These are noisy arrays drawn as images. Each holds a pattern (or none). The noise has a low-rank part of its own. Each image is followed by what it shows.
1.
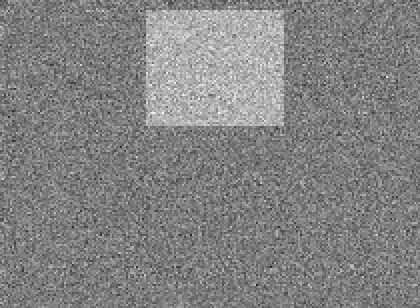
one block
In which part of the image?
top middle
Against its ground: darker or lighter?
lighter
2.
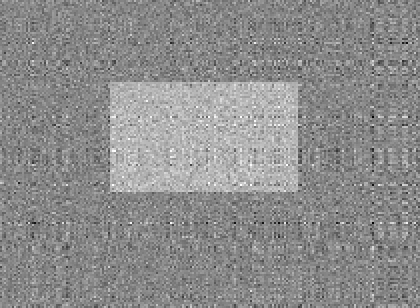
one block
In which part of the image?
centre
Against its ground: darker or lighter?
lighter
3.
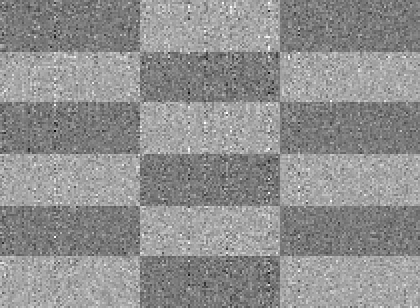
a checkerboard
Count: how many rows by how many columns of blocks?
6 by 3
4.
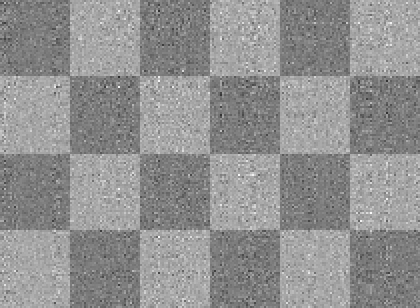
a checkerboard
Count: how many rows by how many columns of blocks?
4 by 6
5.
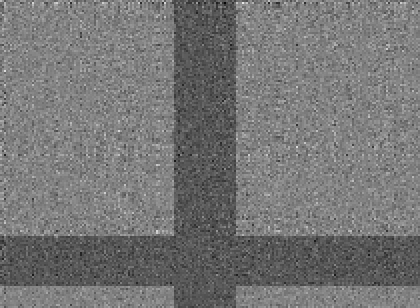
bands of rows crossing bands of columns
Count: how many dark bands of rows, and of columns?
1 and 1
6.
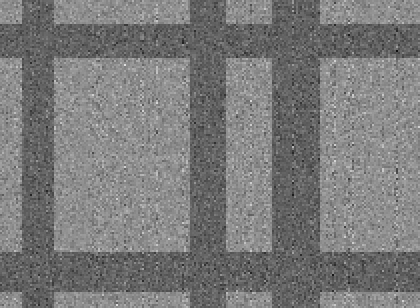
bands of rows crossing bands of columns
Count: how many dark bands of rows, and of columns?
2 and 3
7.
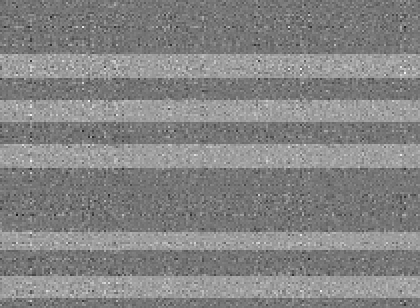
bands of rows
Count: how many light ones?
5
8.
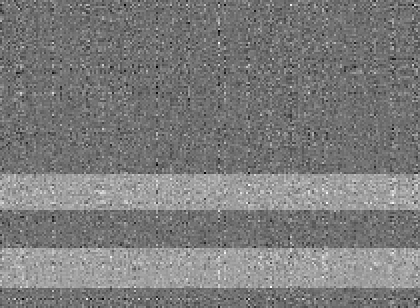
bands of rows
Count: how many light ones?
2
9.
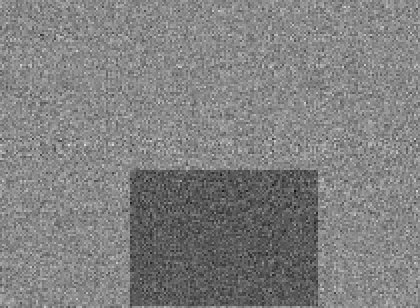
one block
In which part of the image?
bottom middle
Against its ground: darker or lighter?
darker
